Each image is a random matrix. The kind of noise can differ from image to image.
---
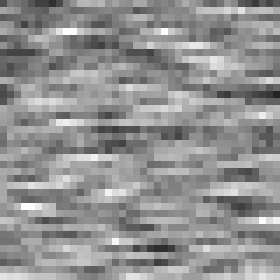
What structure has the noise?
streaked along the rows
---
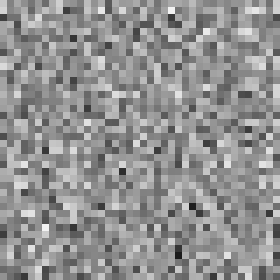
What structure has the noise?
low rank plus noise
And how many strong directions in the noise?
five to eight
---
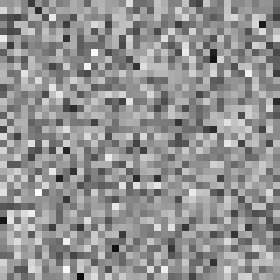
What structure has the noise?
independent entries
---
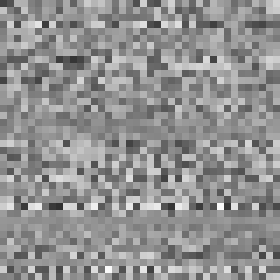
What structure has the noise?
rows of uneven size
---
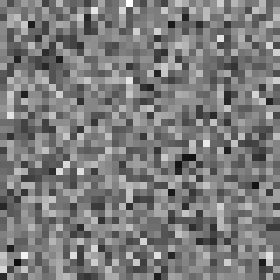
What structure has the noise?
independent entries
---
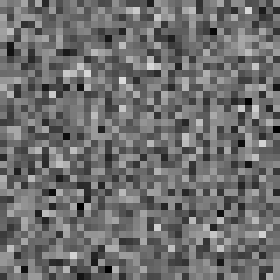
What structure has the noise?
independent entries
